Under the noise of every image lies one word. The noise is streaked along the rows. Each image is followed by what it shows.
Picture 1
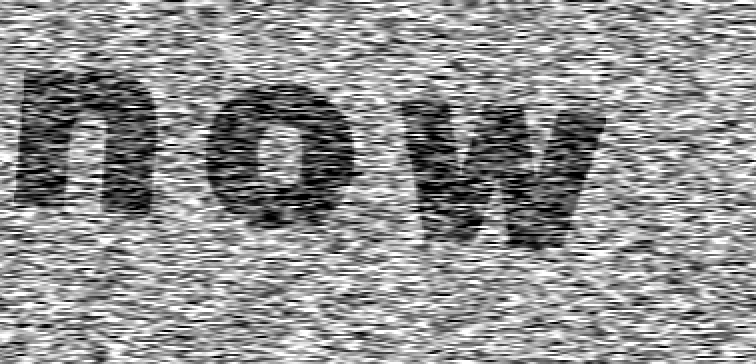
now
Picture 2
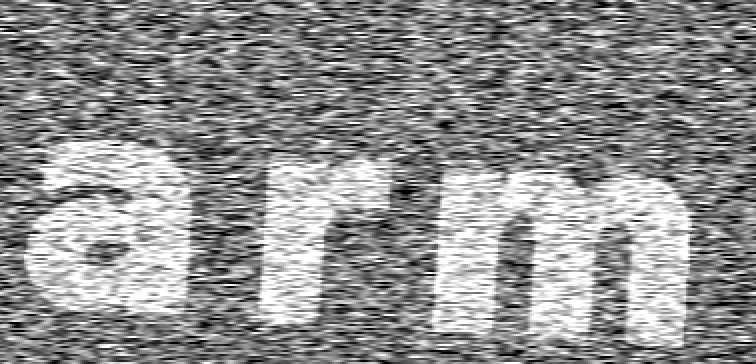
arm
